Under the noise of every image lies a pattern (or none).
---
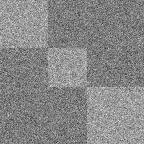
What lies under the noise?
blocks along the diagonal
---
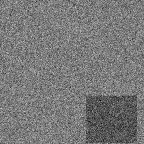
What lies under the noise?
one block
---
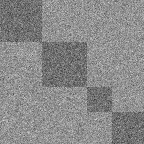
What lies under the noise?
blocks along the diagonal
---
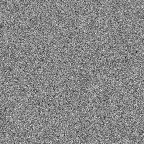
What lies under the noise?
only noise
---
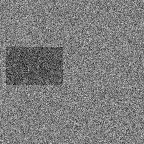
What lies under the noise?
one block
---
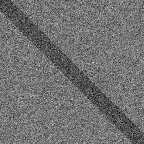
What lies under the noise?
a diagonal band
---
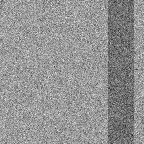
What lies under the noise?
one band of columns
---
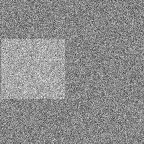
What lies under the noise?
one block
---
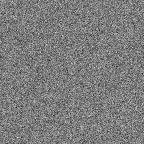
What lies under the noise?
only noise
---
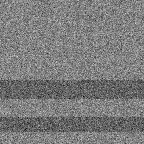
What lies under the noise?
bands of rows
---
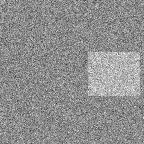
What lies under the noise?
one block
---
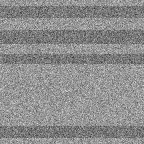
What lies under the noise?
bands of rows
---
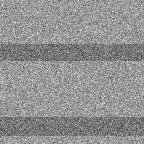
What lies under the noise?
bands of rows
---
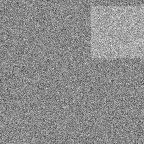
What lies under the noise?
one block
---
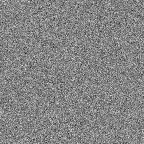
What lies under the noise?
only noise
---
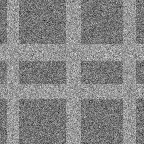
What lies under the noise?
bands of rows crossing bands of columns
